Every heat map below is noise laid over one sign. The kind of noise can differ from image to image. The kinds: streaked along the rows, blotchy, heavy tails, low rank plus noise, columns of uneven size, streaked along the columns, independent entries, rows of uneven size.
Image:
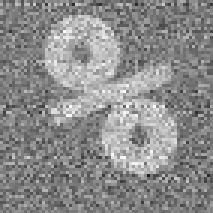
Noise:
rows of uneven size
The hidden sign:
percent sign
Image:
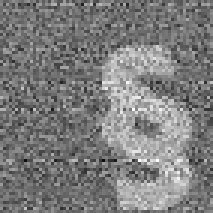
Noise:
rows of uneven size
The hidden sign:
section sign
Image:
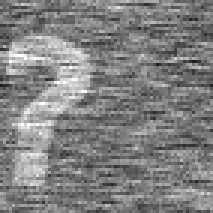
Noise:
streaked along the rows
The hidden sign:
question mark
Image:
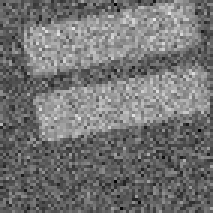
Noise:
independent entries
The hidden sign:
equals sign
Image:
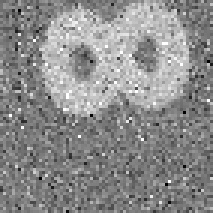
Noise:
heavy tails
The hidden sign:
infinity sign
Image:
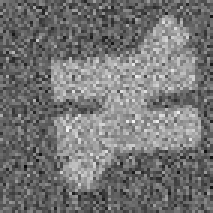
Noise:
low rank plus noise
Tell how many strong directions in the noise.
five to eight
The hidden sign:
not-equal sign
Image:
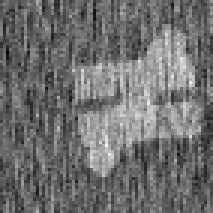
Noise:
streaked along the columns
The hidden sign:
not-equal sign
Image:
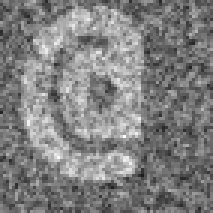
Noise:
blotchy
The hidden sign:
at sign
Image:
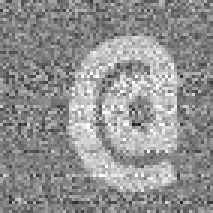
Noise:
rows of uneven size
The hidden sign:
at sign
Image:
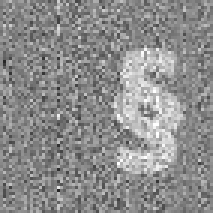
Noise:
columns of uneven size
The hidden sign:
section sign
